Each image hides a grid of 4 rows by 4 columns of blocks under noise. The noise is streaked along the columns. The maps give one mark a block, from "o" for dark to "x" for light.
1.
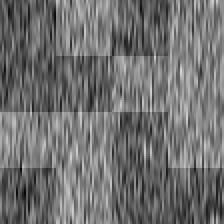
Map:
o x o x
o o x x
x x o x
o x o o
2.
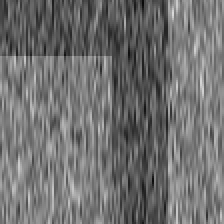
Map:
o o o x
x x o x
x x o x
x x o x
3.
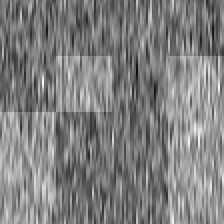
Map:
o o o o
o x o x
x o o x
x o o x
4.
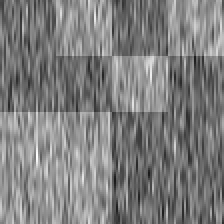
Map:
o x o x
o o x o
x x o o
x x o o
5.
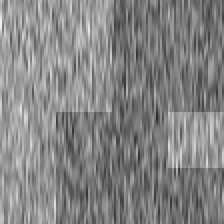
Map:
x x o o
x x o o
x o o x
x o o o
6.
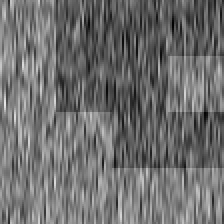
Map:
x o o o
x o o x
x x o o
x x x x
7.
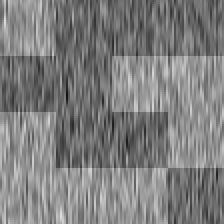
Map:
x o o o
o o x x
x o o x
x x x o
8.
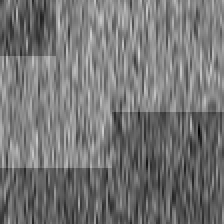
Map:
o x x x
x x x x
x x o o
o o o o
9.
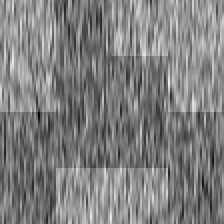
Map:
x o x x
x o o x
o o o o
o x x o
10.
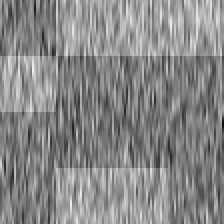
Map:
o x x x
x o o o
o o o o
o x x o
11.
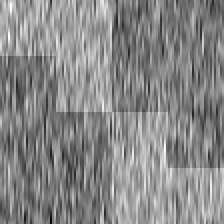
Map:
x x o o
o x o o
o o x o
o o x x
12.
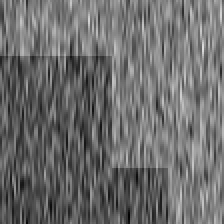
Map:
x x x x
o o x x
o o x x
o o o x
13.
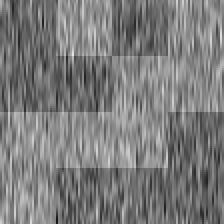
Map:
o x o x
o o x x
x x x o
x o o o
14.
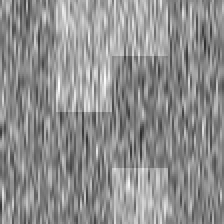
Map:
o x x o
o x o o
o o o o
o o x o
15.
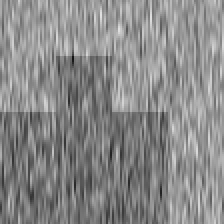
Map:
x x x x
x o x x
o o o x
o o o x
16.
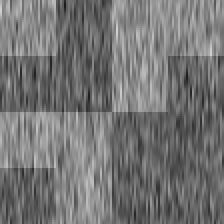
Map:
x o x x
o o x o
x x o o
o x o o
